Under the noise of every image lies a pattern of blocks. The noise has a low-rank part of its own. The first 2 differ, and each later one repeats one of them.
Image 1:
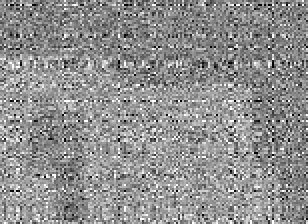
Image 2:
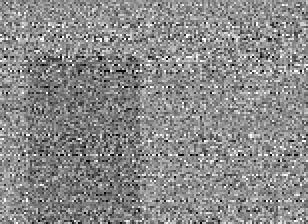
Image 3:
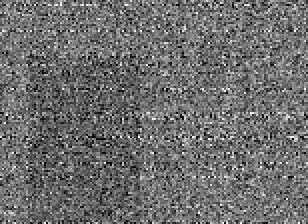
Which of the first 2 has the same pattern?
2
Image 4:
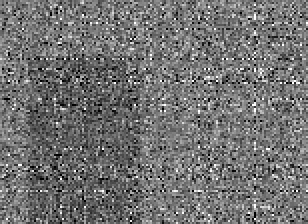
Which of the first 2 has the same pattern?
2
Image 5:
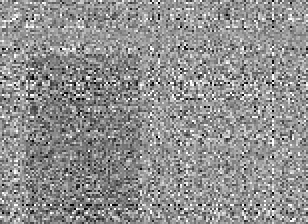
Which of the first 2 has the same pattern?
2
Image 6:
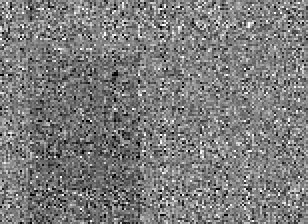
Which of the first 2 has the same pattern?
2
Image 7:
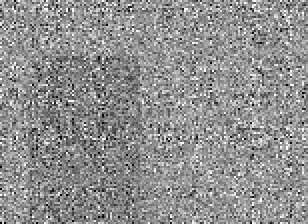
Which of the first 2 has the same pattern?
2
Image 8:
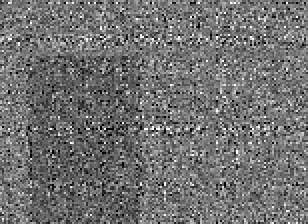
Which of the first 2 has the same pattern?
2
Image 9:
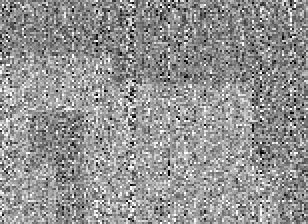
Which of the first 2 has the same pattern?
1
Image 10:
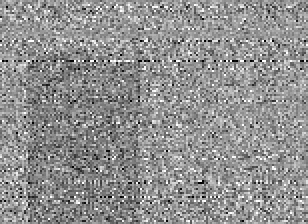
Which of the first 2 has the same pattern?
2
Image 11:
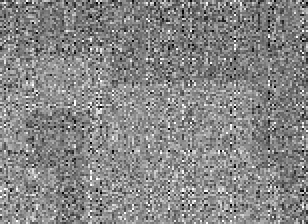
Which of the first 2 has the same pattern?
1
